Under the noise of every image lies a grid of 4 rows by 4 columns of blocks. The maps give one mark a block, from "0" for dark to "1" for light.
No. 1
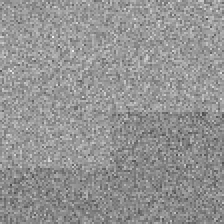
1 1 1 1
1 1 1 1
1 1 0 0
0 0 0 0
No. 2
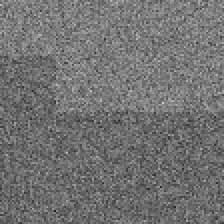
1 1 1 1
0 1 1 1
0 0 0 0
0 0 0 0
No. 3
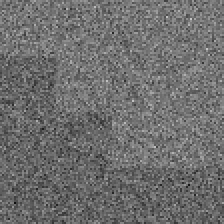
1 1 1 1
0 1 1 1
0 0 1 1
0 0 0 0
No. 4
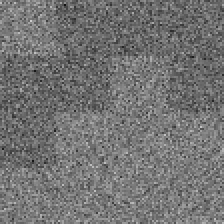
1 0 0 0
0 0 1 0
0 1 1 1
1 1 1 1
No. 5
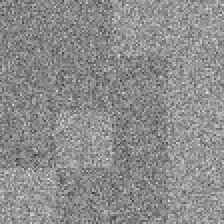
0 0 1 1
0 0 0 1
0 1 0 1
1 0 0 1
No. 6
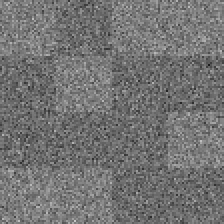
1 0 1 1
0 1 0 0
0 0 0 1
1 1 0 0
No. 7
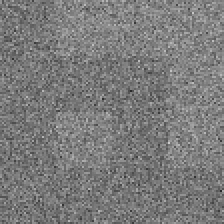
0 1 1 1
0 0 0 1
0 1 0 1
0 0 0 0
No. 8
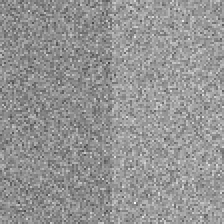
0 0 1 1
0 0 1 1
0 0 1 1
0 0 1 1
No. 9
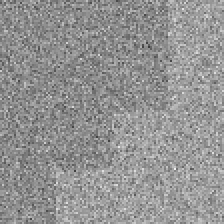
0 0 0 1
0 0 0 1
0 0 1 1
0 1 1 1
